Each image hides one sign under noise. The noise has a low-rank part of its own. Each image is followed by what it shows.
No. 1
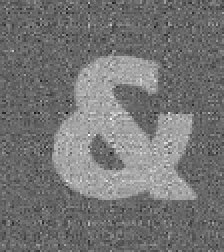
light ampersand
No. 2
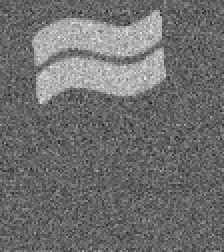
light approximately sign
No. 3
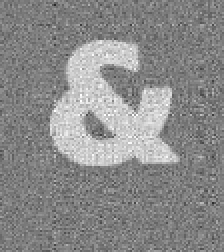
light ampersand
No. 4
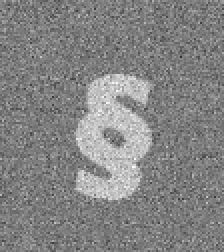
light section sign
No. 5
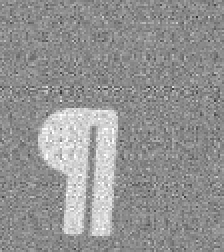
light pilcrow
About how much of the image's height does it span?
half
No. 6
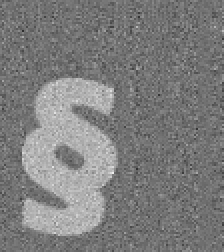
light section sign
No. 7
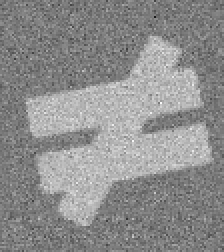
light not-equal sign
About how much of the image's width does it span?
nearly all
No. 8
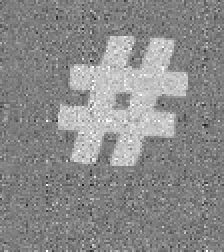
light hash sign
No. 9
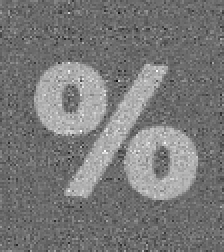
light percent sign
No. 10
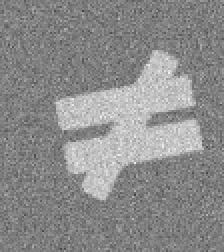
light not-equal sign
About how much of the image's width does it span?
two thirds
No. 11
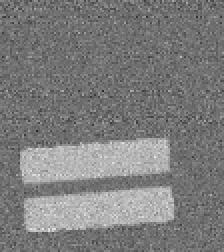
light equals sign
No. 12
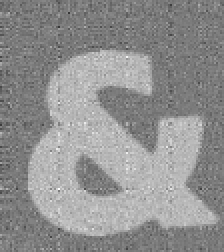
light ampersand
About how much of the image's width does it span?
nearly all
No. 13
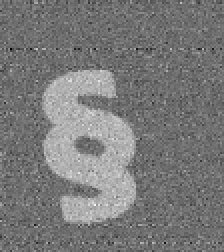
light section sign
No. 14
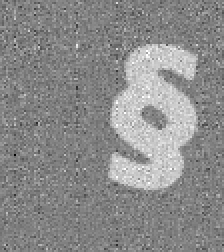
light section sign
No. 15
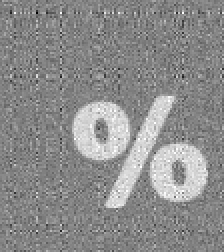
light percent sign
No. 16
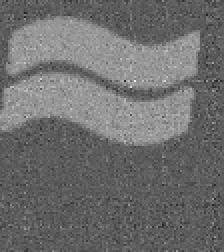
light approximately sign
